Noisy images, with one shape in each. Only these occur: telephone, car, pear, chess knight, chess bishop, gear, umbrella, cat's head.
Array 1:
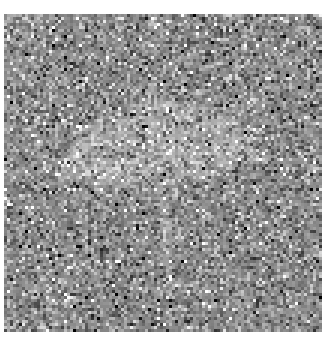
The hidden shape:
umbrella
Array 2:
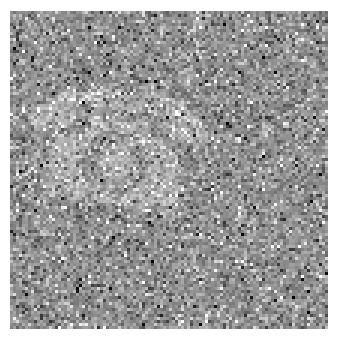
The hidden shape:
telephone
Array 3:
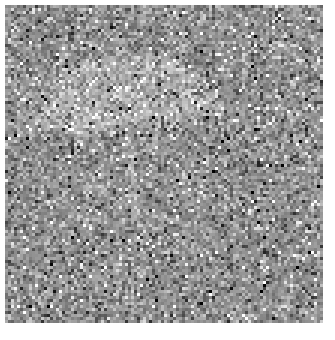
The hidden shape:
umbrella
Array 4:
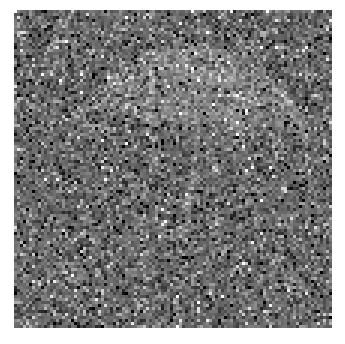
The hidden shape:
umbrella
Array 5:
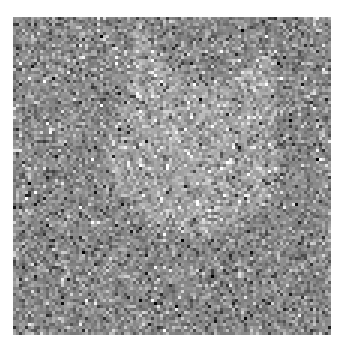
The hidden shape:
cat's head
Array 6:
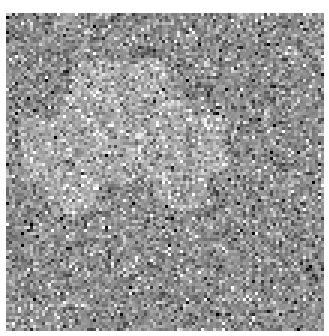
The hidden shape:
car
